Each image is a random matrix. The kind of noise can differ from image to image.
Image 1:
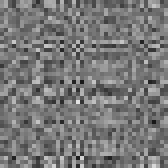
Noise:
low rank plus noise
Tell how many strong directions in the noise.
one
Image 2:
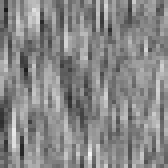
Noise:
streaked along the columns
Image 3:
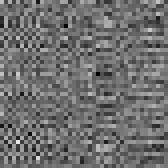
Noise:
low rank plus noise
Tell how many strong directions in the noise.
one
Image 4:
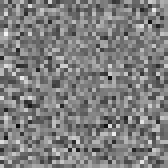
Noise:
low rank plus noise
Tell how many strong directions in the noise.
five to eight
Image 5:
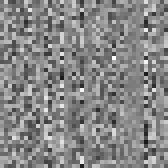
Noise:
columns of uneven size
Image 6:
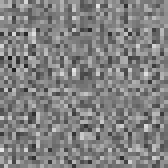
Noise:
low rank plus noise
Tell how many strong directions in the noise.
two
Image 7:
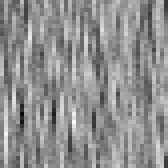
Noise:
streaked along the columns
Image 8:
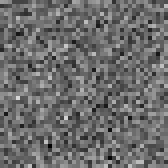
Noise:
independent entries
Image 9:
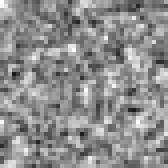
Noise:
blotchy
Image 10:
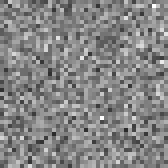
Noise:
independent entries
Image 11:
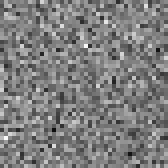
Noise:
independent entries
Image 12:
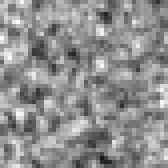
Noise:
blotchy
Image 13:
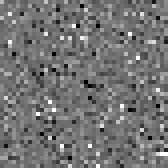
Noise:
heavy tails
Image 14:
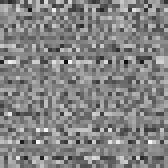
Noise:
rows of uneven size
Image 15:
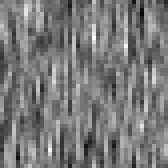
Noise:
streaked along the columns
